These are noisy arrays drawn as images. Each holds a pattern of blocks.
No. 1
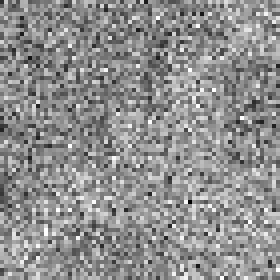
mirrored about the diagonal from the top left
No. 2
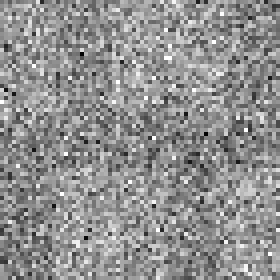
the same after a half turn
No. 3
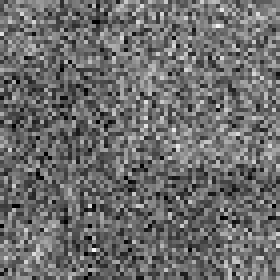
mirrored about the diagonal from the bottom left
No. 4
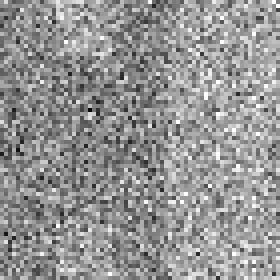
top and bottom mirror each other
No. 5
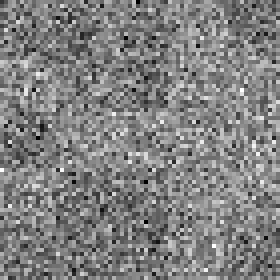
top and bottom mirror each other
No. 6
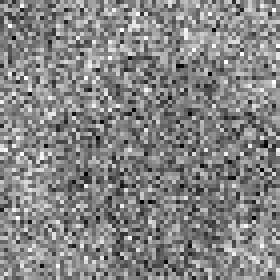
mirrored about the diagonal from the top left
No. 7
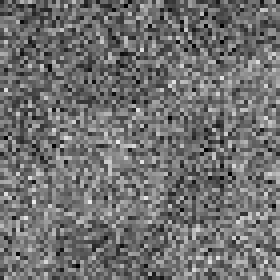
no symmetry
